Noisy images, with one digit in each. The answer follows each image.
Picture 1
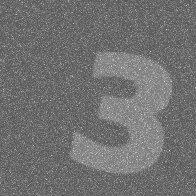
3
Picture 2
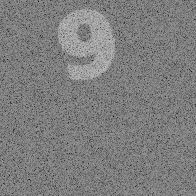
9
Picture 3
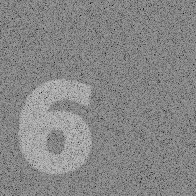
6
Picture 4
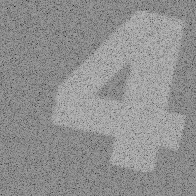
4
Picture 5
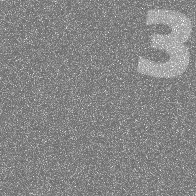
3
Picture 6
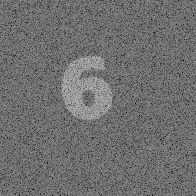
6
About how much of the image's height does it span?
a third
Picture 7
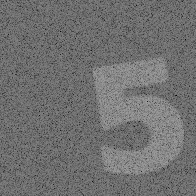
5
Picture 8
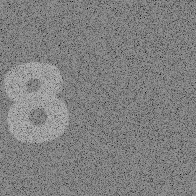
8
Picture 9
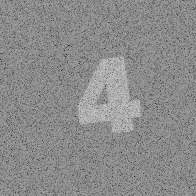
4
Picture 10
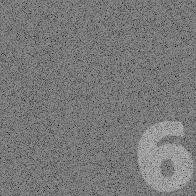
6
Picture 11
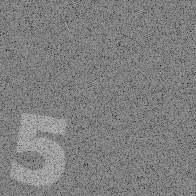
5
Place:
bottom left
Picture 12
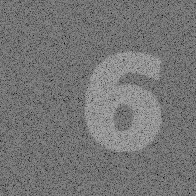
6
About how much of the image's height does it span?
half
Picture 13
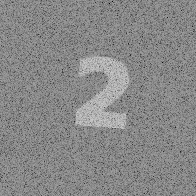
2
